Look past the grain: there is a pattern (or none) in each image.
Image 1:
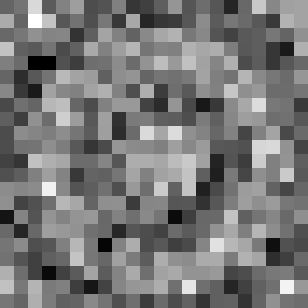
rings round one point
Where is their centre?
centre
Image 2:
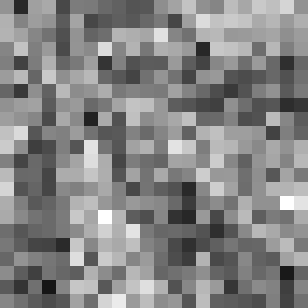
spokes from one point
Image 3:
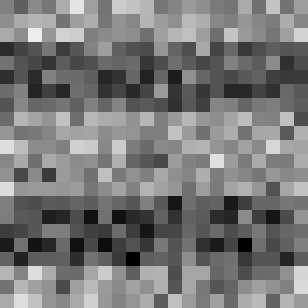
horizontal stripes
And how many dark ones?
2
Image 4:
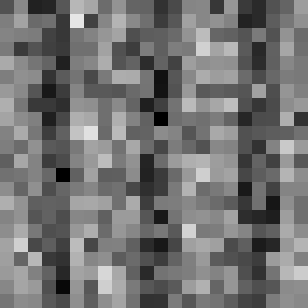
vertical stripes
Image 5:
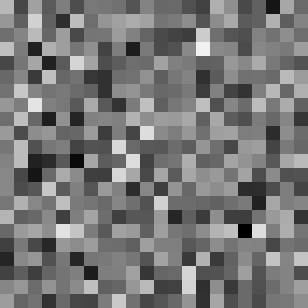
only noise
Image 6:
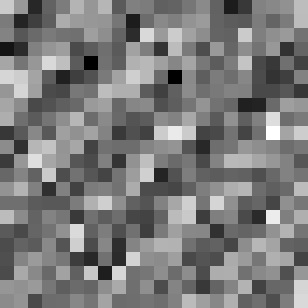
diagonal stripes
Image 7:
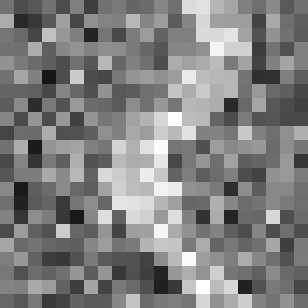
a wavy band
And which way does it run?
top to bottom
